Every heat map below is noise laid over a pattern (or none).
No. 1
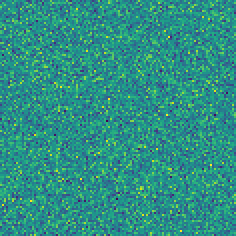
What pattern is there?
only noise
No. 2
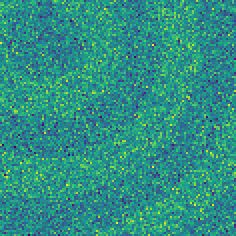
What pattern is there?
rings round one point
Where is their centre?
top left
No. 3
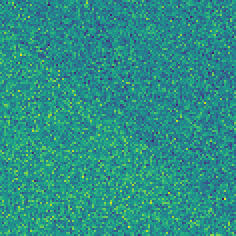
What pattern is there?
a sharp edge
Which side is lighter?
bottom left
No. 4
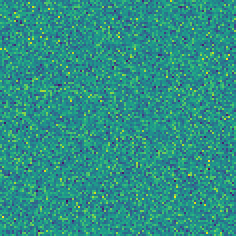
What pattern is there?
only noise
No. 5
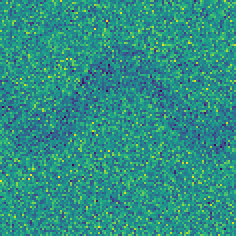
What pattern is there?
a wavy band
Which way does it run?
left to right
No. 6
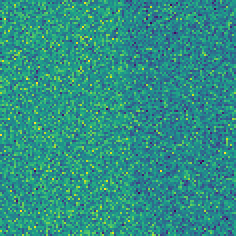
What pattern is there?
a sharp edge
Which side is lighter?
left
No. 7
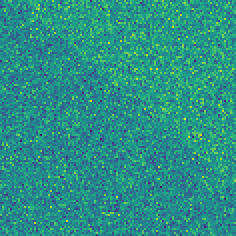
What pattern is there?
a sharp edge
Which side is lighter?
top right
